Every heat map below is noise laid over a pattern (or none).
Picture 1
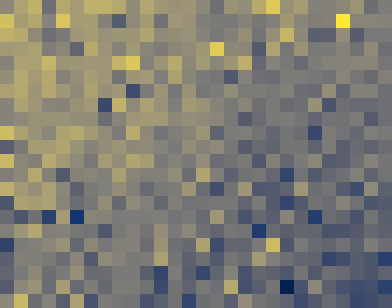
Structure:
a smooth slope
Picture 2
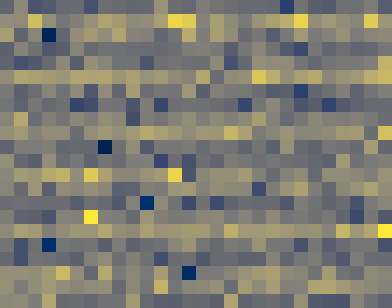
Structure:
horizontal stripes
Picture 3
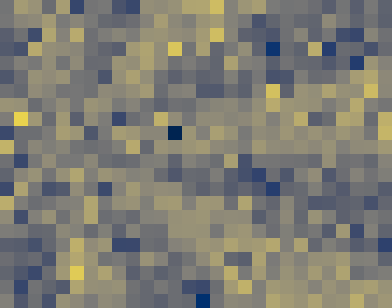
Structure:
spokes from one point
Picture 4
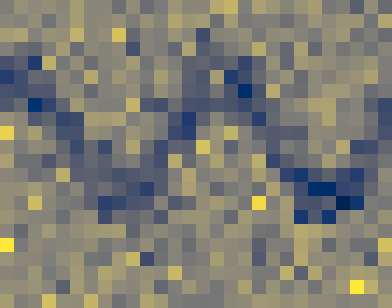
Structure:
a wavy band
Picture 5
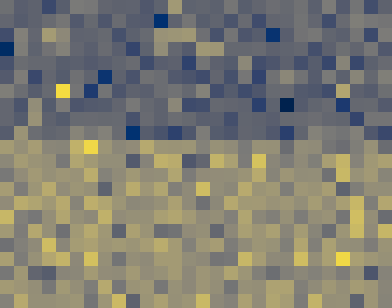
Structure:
a sharp edge
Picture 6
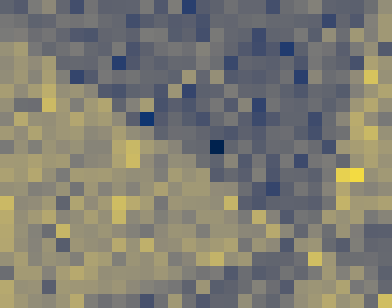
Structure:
spokes from one point
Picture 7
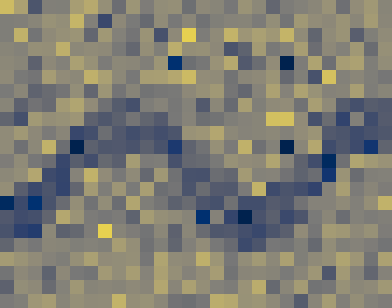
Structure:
a wavy band
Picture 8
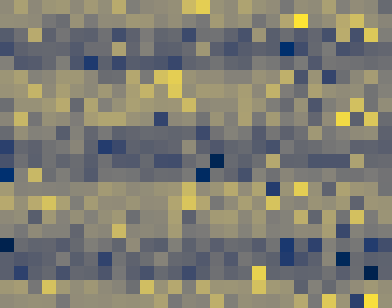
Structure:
horizontal stripes
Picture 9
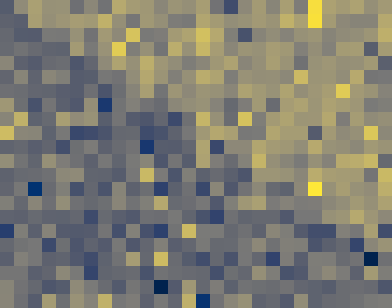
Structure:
a sharp edge
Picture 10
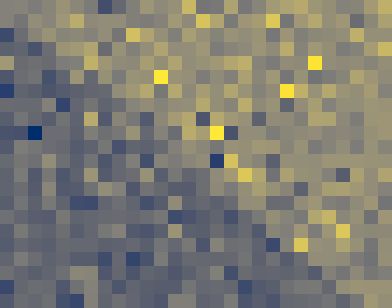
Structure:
a sharp edge
